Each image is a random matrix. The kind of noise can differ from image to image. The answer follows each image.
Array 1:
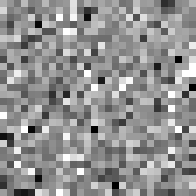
heavy tails
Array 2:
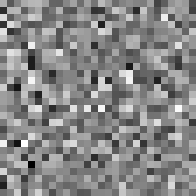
low rank plus noise
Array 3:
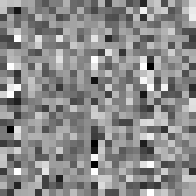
columns of uneven size
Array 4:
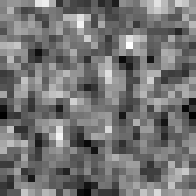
blotchy
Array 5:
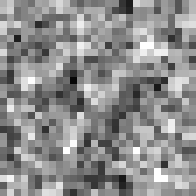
blotchy
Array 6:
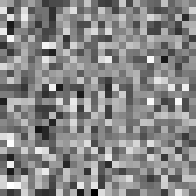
low rank plus noise
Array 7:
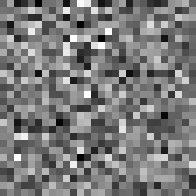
low rank plus noise
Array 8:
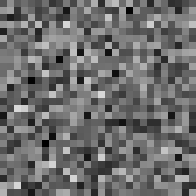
independent entries
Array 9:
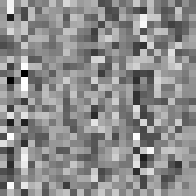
columns of uneven size
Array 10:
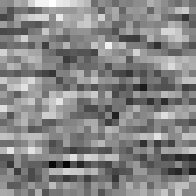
streaked along the rows
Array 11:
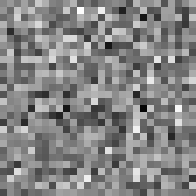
low rank plus noise
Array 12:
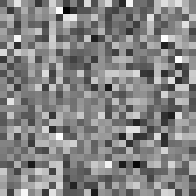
low rank plus noise
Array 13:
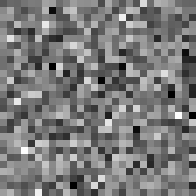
independent entries
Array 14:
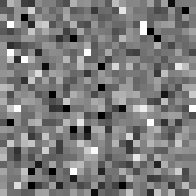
heavy tails
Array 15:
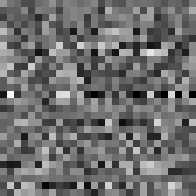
rows of uneven size
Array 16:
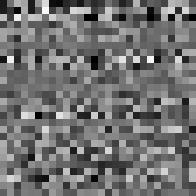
rows of uneven size
